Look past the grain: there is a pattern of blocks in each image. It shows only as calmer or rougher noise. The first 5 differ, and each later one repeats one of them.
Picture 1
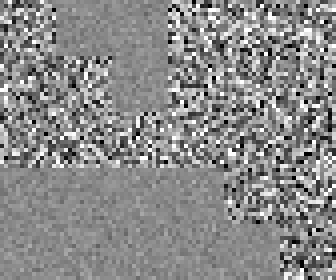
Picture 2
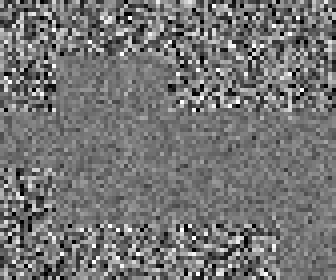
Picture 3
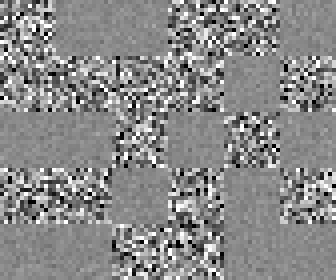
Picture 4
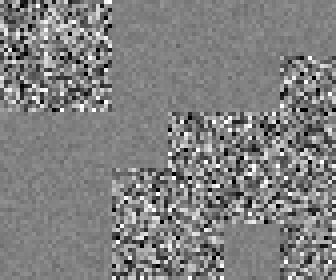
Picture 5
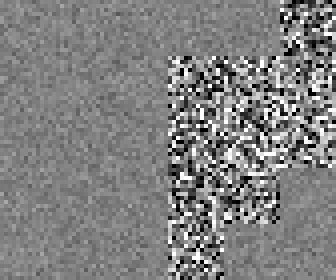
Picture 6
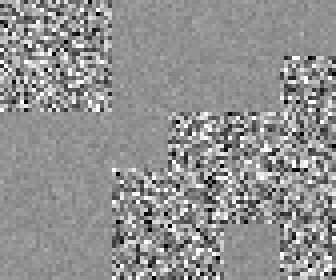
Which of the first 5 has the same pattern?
4
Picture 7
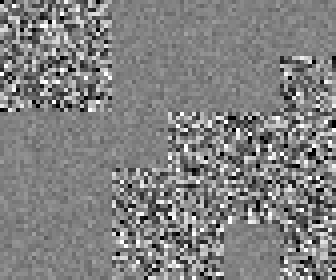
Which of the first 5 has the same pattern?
4
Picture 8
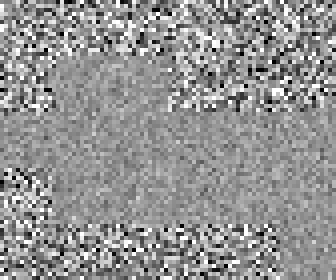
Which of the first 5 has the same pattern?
2
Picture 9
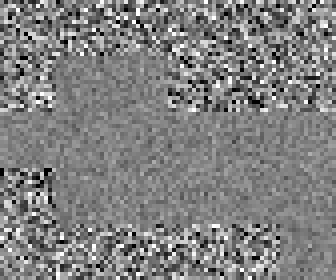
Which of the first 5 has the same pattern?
2
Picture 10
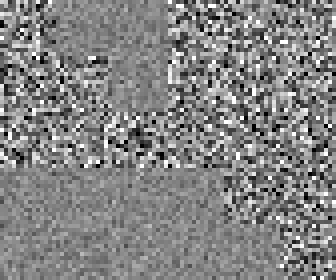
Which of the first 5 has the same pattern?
1
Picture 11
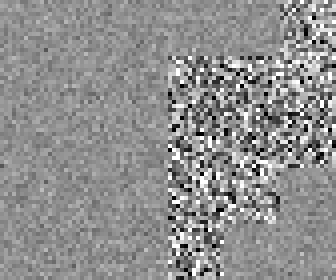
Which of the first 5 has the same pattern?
5
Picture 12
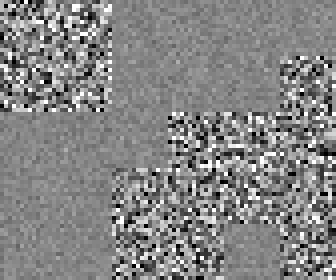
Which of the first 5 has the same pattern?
4
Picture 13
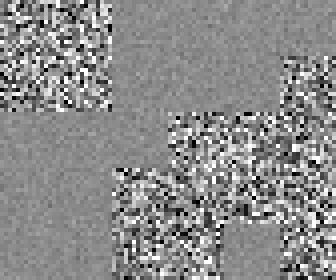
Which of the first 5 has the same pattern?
4
